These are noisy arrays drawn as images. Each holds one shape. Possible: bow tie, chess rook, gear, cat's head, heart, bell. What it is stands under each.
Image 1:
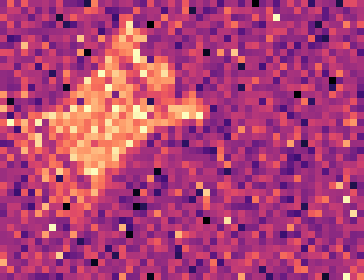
chess rook
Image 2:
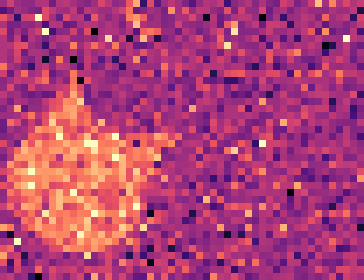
cat's head
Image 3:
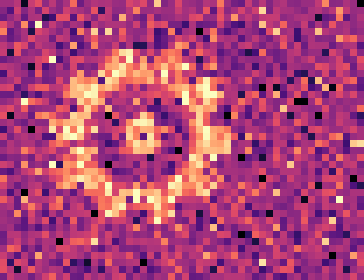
gear
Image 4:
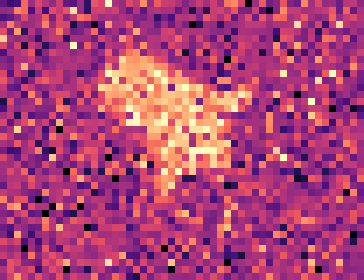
bell
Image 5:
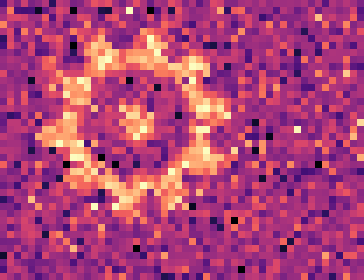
gear
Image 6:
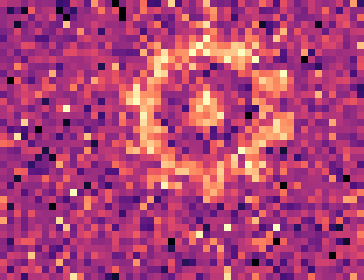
gear
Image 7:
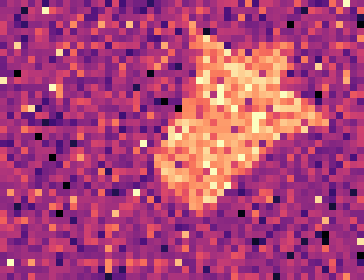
bell
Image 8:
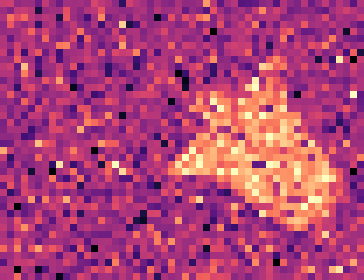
bell
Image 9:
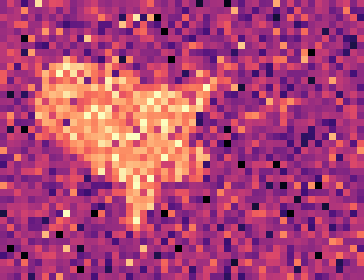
bell
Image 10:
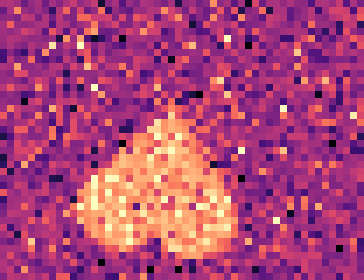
heart
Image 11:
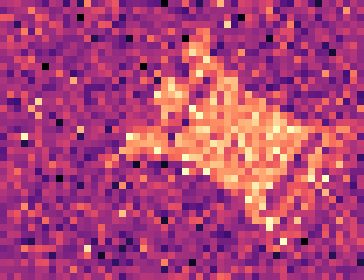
chess rook
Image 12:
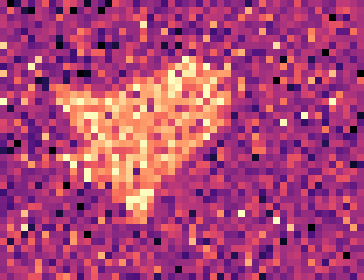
bell
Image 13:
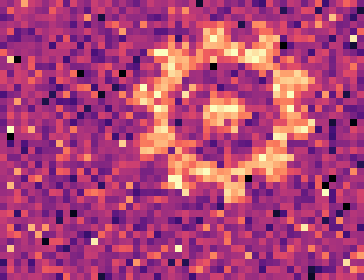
gear
